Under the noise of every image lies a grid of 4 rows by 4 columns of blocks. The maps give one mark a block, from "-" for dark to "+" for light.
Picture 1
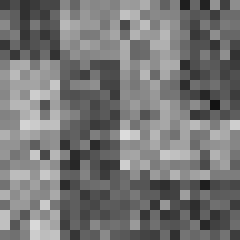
-++-
+-+-
+-++
+---
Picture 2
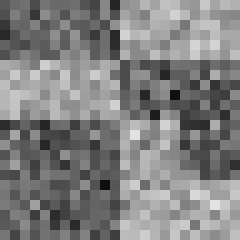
--++
++--
--+-
--++
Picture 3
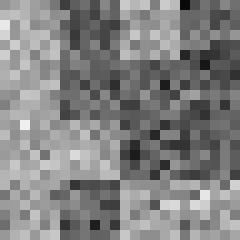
+-+-
+---
++--
+-++
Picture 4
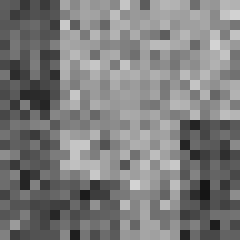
-+++
-+++
-++-
--+-
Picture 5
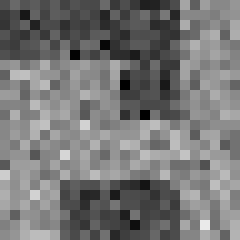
---+
++-+
++++
+--+
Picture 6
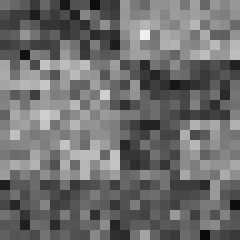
--++
++--
++-+
----
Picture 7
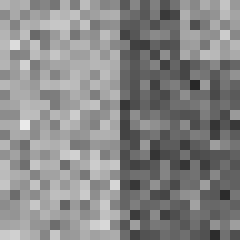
++-+
++--
++--
++--
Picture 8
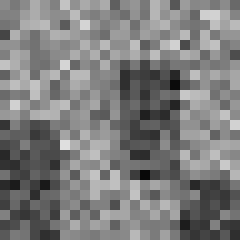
++++
++-+
-+-+
-++-
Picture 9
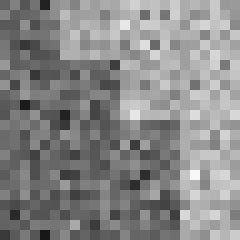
-+++
--++
---+
---+
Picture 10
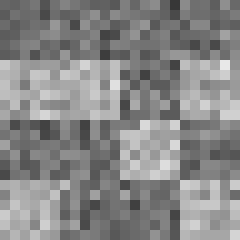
----
++-+
--+-
+--+
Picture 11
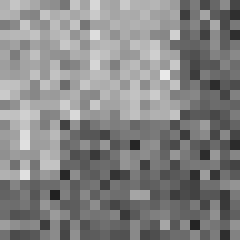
+++-
+++-
+---
----
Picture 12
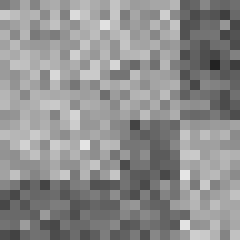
+++-
+++-
++-+
---+
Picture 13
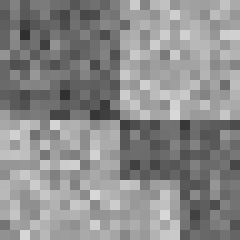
--++
--++
++--
+++-
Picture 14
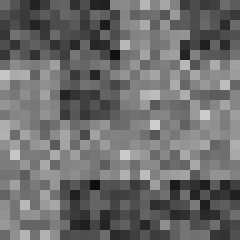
--+-
+-++
++++
+---
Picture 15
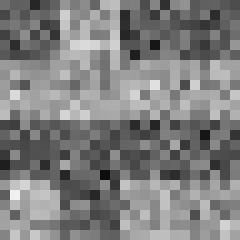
-+--
++++
----
+-++
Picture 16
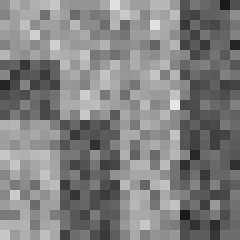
+++-
-++-
+-+-
+-+-
